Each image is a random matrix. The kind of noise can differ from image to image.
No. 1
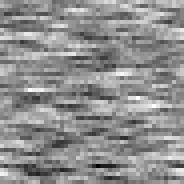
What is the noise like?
streaked along the rows
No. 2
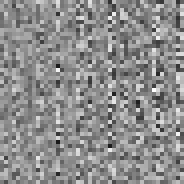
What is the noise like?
columns of uneven size
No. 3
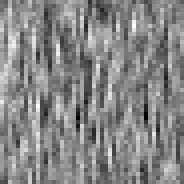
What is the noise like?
streaked along the columns
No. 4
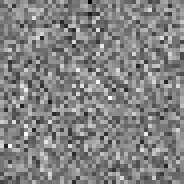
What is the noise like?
independent entries
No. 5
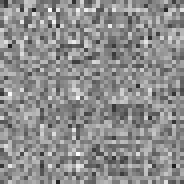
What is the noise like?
low rank plus noise
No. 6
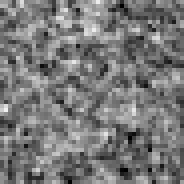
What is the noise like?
blotchy
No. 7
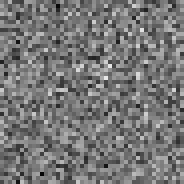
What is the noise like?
independent entries
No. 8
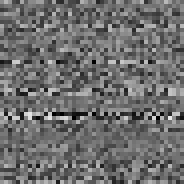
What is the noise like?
rows of uneven size
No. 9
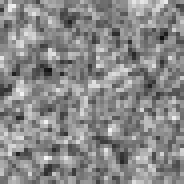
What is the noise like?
blotchy
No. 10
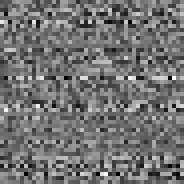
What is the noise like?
rows of uneven size
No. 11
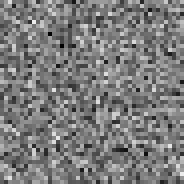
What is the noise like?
independent entries
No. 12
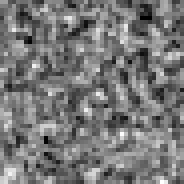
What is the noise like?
blotchy
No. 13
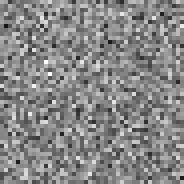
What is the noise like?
independent entries
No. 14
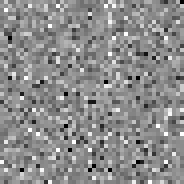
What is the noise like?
heavy tails
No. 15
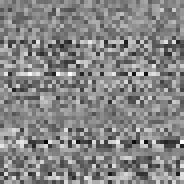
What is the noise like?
rows of uneven size
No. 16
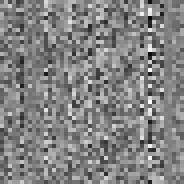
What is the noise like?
columns of uneven size
